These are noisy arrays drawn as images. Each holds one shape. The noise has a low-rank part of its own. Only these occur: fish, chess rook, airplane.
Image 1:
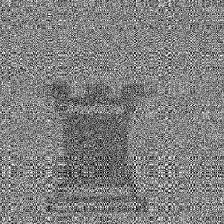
chess rook
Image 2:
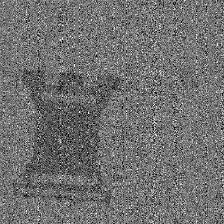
chess rook
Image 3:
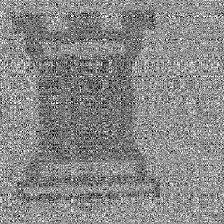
chess rook
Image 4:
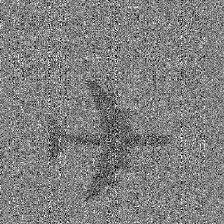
airplane
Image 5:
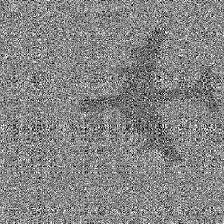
airplane
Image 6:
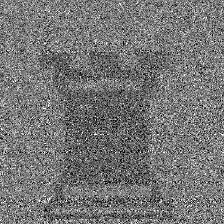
chess rook
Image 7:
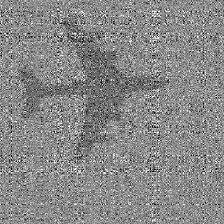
airplane
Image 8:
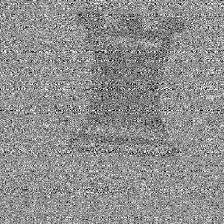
chess rook
